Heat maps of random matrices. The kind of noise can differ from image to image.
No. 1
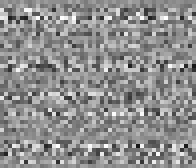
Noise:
rows of uneven size
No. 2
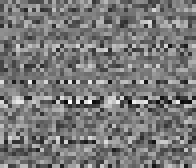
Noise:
rows of uneven size
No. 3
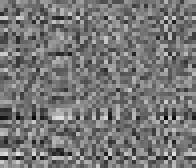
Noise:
low rank plus noise
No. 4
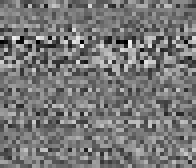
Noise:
rows of uneven size
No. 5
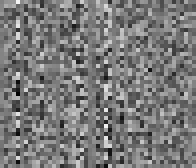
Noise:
columns of uneven size
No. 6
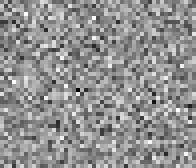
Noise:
independent entries
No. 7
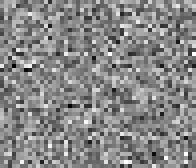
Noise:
low rank plus noise
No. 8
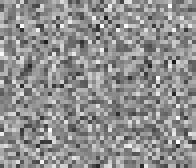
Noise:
low rank plus noise
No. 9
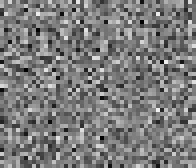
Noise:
low rank plus noise
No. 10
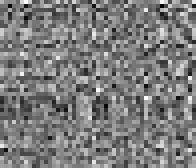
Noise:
low rank plus noise
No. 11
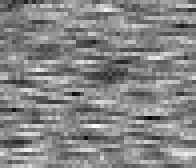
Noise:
streaked along the rows
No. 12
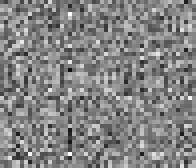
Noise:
low rank plus noise
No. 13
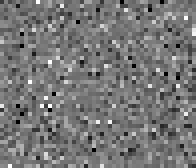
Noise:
heavy tails
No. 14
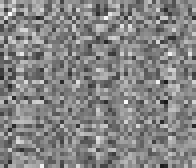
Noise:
low rank plus noise
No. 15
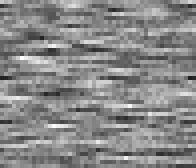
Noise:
streaked along the rows
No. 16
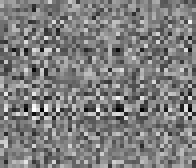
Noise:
low rank plus noise
